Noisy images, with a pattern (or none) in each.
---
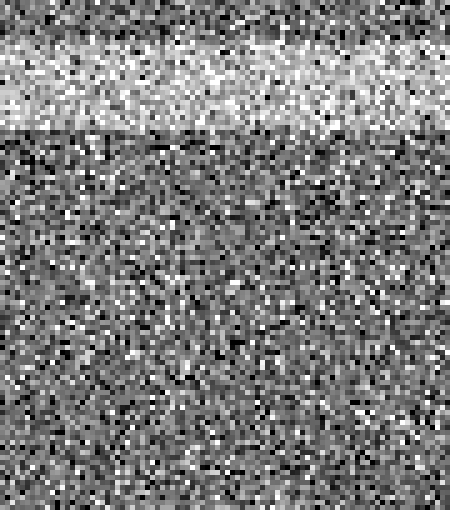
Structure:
one horizontal stripe
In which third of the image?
top
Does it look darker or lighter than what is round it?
lighter
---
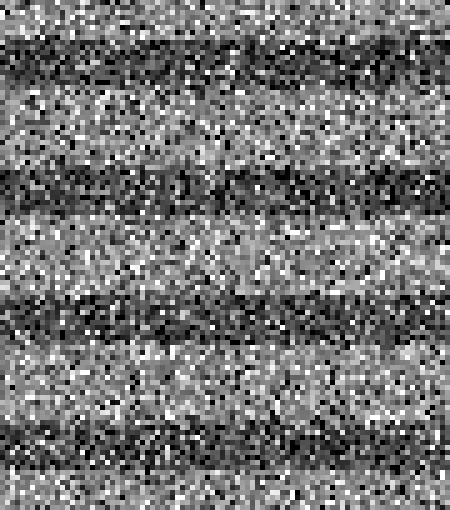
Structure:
horizontal stripes
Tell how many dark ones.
4
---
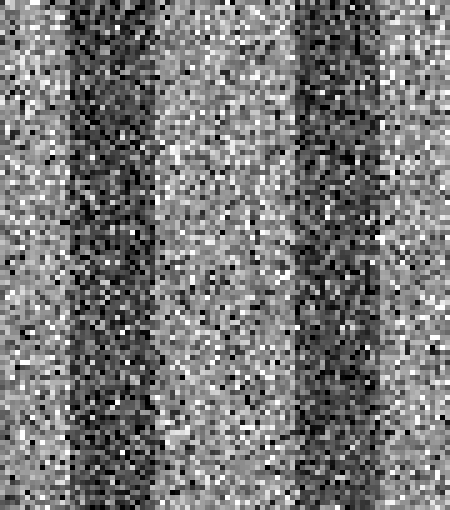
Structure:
vertical stripes
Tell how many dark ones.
2
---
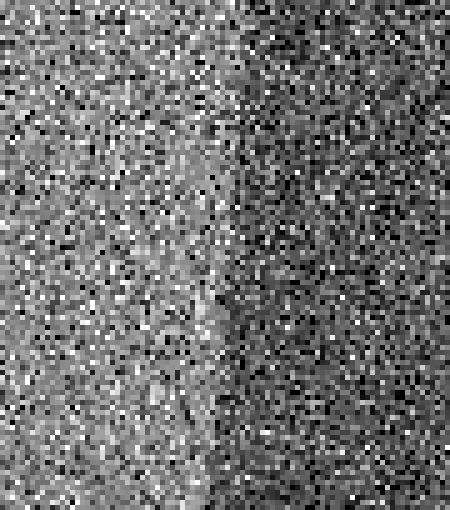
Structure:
a sharp edge
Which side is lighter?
left
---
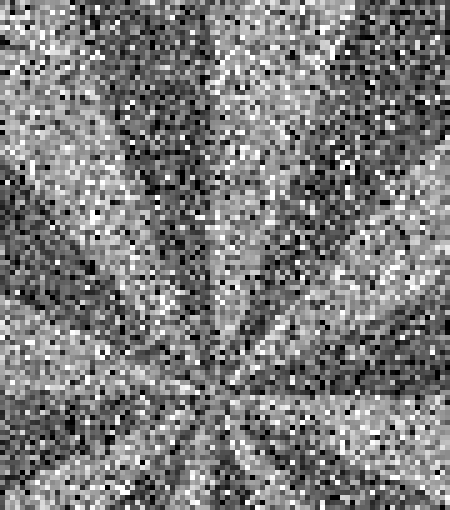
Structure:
spokes from one point
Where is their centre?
bottom middle
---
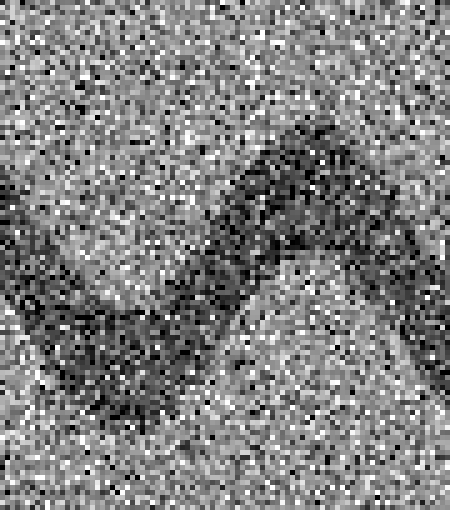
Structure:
a wavy band
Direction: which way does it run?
left to right
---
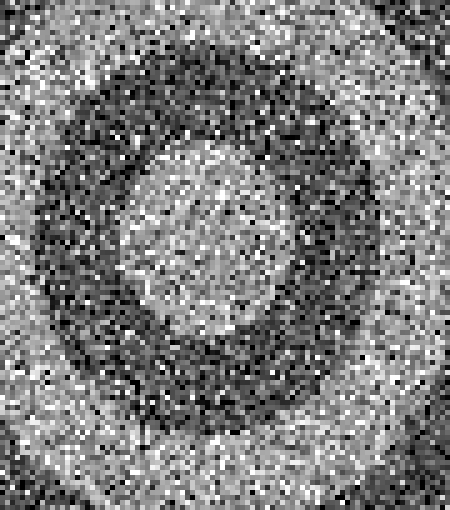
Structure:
rings round one point
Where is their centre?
centre
